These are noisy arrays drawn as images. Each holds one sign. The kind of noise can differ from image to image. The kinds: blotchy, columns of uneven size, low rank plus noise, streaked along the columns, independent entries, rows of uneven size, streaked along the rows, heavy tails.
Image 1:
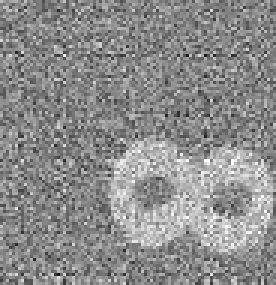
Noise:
low rank plus noise
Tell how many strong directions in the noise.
one
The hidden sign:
infinity sign
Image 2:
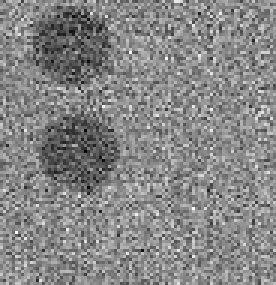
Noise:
low rank plus noise
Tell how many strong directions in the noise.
two
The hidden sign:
colon
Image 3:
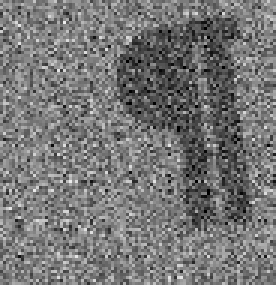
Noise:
low rank plus noise
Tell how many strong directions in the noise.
five to eight
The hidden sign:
pilcrow
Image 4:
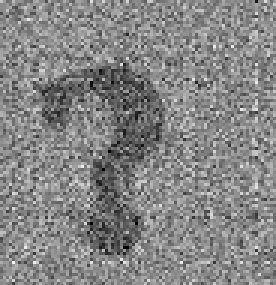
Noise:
low rank plus noise
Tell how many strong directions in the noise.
two
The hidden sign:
question mark
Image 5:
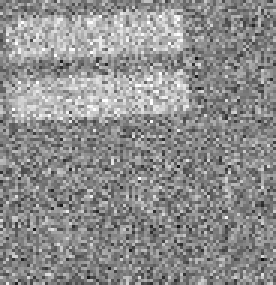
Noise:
low rank plus noise
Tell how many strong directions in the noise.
five to eight
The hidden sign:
equals sign
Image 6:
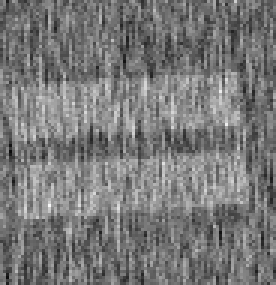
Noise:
streaked along the columns
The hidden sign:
equals sign
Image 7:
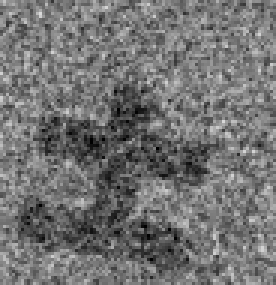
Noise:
blotchy
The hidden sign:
plus-minus sign
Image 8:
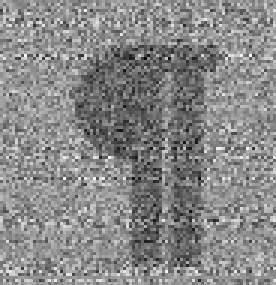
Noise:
rows of uneven size
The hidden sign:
pilcrow
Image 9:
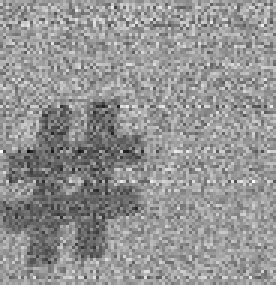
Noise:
rows of uneven size
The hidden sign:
hash sign
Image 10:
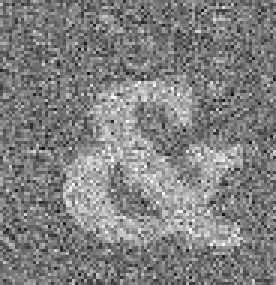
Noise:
low rank plus noise
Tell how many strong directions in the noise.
five to eight
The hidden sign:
ampersand
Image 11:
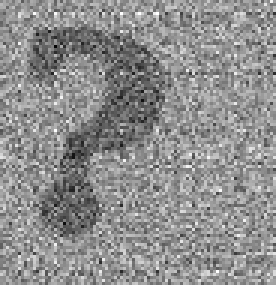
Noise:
low rank plus noise
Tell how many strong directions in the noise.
one
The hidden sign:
question mark
